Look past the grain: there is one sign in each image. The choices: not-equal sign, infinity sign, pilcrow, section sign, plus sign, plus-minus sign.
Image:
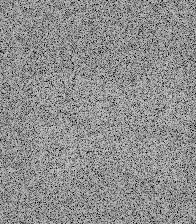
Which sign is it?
not-equal sign
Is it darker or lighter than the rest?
lighter
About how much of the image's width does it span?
nearly all
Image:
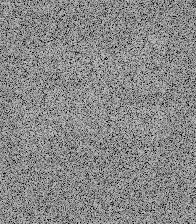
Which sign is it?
not-equal sign
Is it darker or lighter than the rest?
lighter
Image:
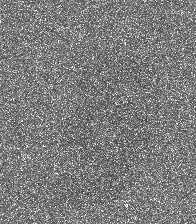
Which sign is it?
section sign
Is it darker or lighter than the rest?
darker
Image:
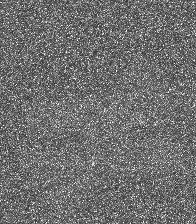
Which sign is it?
not-equal sign
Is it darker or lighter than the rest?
lighter
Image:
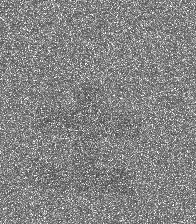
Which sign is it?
plus-minus sign
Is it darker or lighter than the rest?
darker
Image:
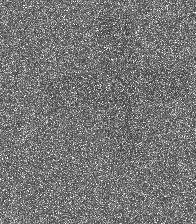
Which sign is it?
plus sign
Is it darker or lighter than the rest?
darker
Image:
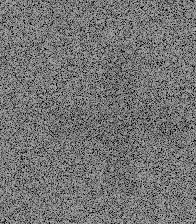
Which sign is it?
plus sign
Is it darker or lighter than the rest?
darker
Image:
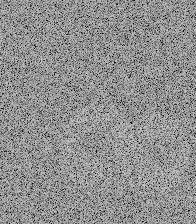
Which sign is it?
infinity sign
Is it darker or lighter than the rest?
lighter
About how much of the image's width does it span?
two thirds
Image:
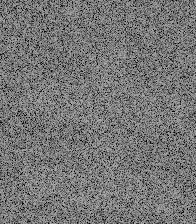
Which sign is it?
plus-minus sign
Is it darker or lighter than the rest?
lighter
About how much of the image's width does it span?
nearly all
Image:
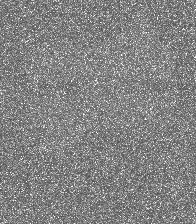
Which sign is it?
not-equal sign
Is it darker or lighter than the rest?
lighter
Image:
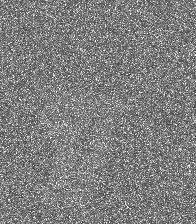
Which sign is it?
pilcrow
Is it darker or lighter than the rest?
lighter
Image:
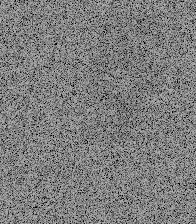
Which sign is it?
section sign
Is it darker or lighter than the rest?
darker
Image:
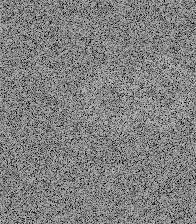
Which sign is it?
infinity sign
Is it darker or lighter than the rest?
lighter
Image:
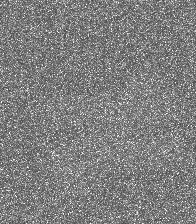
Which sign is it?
not-equal sign
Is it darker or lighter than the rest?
lighter
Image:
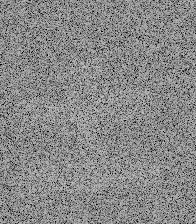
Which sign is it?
plus-minus sign
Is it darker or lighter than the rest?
lighter
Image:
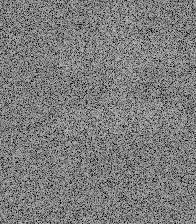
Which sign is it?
plus-minus sign
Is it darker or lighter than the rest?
lighter
